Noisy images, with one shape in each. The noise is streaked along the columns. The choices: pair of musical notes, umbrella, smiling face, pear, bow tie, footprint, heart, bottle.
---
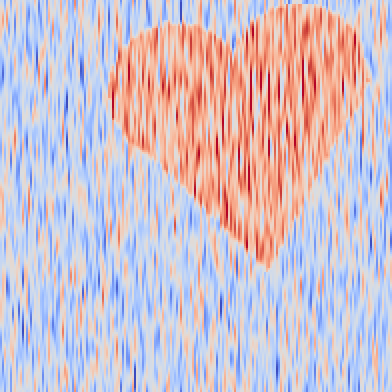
heart
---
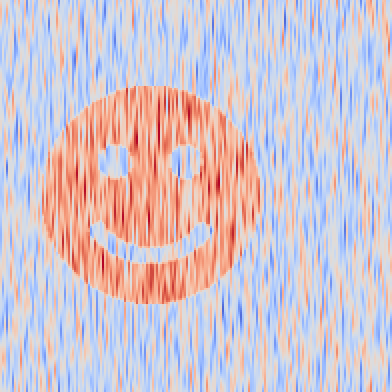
smiling face
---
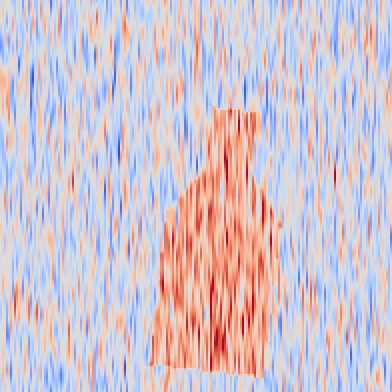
bottle
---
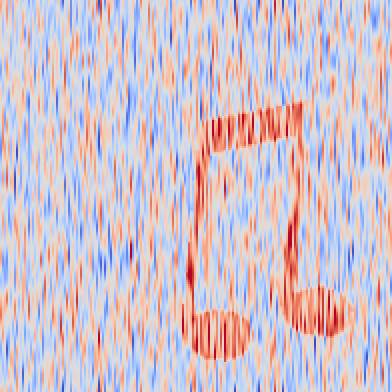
pair of musical notes
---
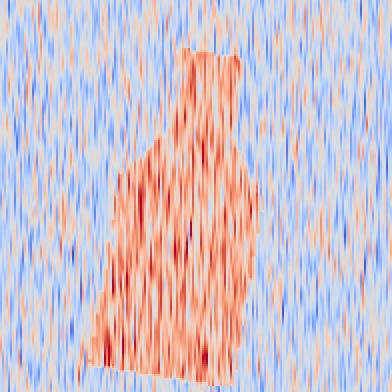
bottle
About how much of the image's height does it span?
nearly all
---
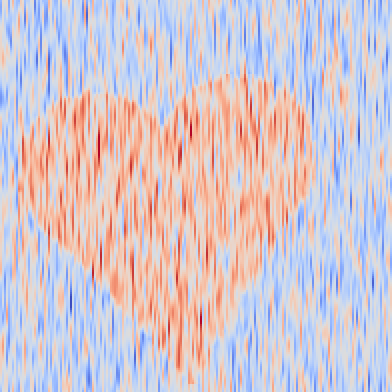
heart
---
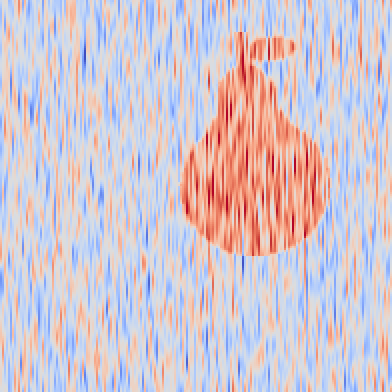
pear
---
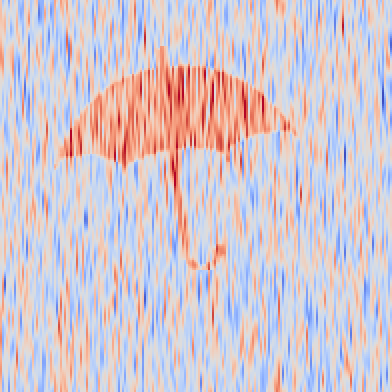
umbrella
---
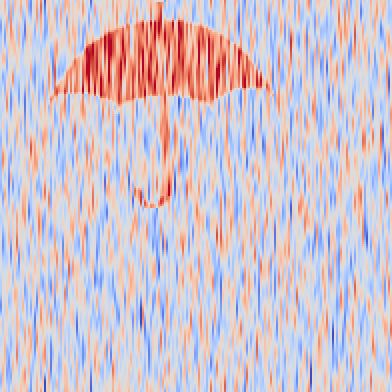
umbrella
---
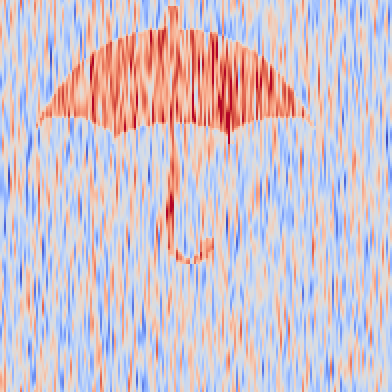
umbrella
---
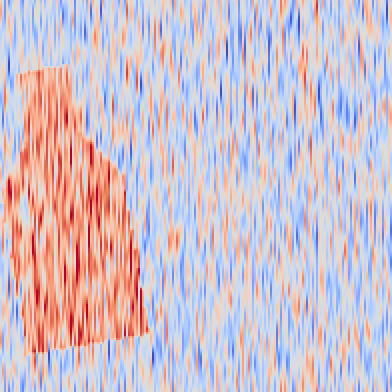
bottle
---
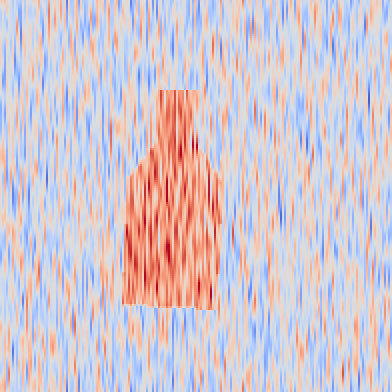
bottle
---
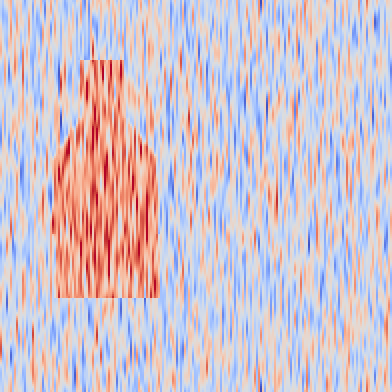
bottle
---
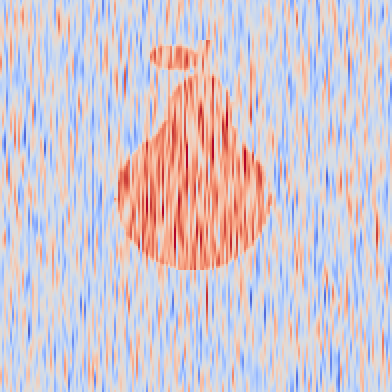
pear
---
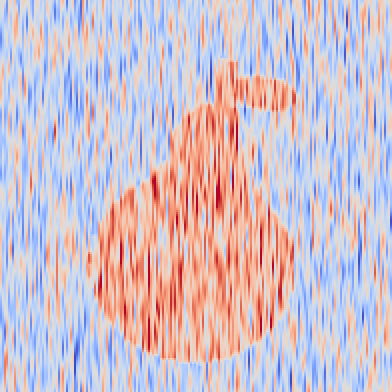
pear
